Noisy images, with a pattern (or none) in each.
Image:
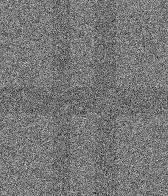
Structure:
bands of rows crossing bands of columns
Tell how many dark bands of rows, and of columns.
1 and 2
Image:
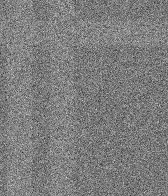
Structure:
bands of rows crossing bands of columns
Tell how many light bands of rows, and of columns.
1 and 2
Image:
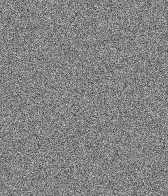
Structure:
only noise
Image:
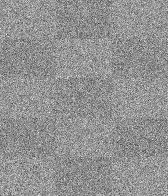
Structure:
a checkerboard
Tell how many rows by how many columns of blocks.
5 by 3
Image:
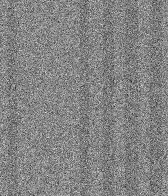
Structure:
bands of columns
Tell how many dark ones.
5
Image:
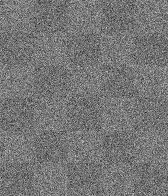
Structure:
a checkerboard
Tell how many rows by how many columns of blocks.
6 by 5
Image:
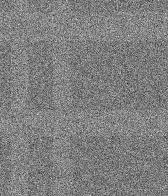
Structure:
bands of rows crossing bands of columns
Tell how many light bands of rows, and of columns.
2 and 2
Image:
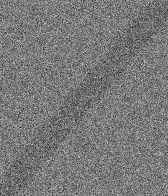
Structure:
a diagonal band
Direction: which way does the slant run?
bottom left to top right
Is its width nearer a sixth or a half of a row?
a sixth
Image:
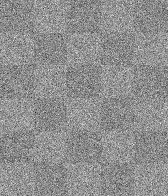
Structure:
a checkerboard
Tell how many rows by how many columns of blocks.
6 by 5
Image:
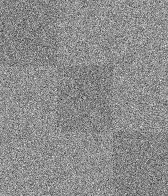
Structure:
blocks along the diagonal
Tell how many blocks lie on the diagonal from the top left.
3
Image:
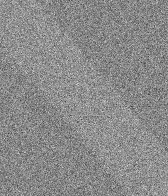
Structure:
a diagonal band
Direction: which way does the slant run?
top left to bottom right
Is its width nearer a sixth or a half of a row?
a half
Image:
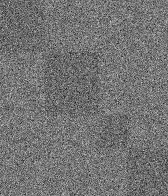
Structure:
blocks along the diagonal
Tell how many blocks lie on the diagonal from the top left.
4
